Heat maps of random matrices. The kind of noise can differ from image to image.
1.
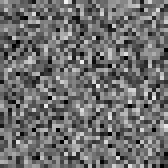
independent entries
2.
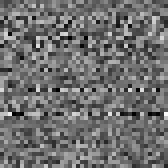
rows of uneven size
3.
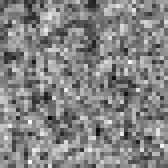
blotchy
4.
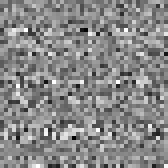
rows of uneven size
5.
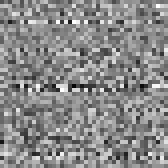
rows of uneven size
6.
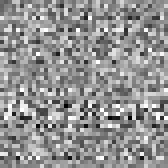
rows of uneven size
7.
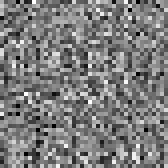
low rank plus noise
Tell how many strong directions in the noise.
two
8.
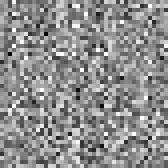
low rank plus noise
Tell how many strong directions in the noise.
two
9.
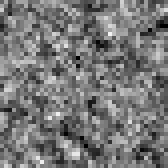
blotchy
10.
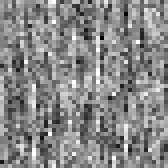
streaked along the columns
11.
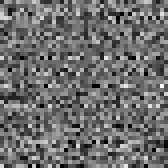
rows of uneven size
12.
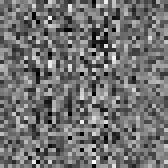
columns of uneven size
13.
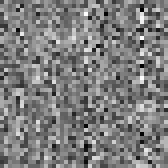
columns of uneven size
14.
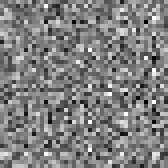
low rank plus noise
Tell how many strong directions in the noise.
three or four
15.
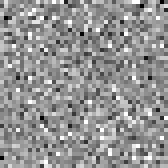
heavy tails
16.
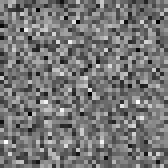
independent entries
